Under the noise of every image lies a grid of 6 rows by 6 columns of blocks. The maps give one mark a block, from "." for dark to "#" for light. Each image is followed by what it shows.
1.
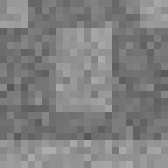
#....#
..##..
..##..
..##..
......
######
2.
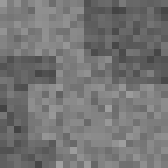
###...
###...
..##..
.#####
.#####
..####
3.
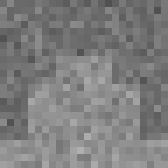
......
......
..##..
.####.
.####.
######
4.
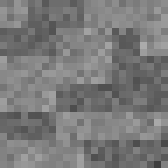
#..###
..##.#
####..
##....
..####
###...
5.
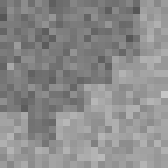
.....#
.....#
....##
...###
#.####
######
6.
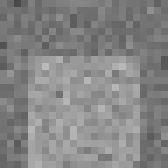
......
......
.####.
.####.
.####.
.####.
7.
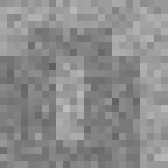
######
#...##
..#..#
..#..#
..#..#
.....#
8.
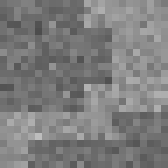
...###
....##
....##
...###
####..
#.....
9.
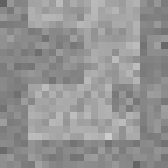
.####.
...##.
...##.
.###..
.####.
......
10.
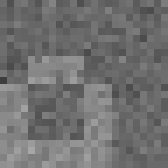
......
......
.##...
#..#..
#..#..
####..
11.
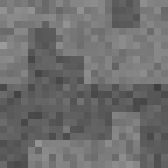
####.#
#.####
#..###
......
....#.
.####.
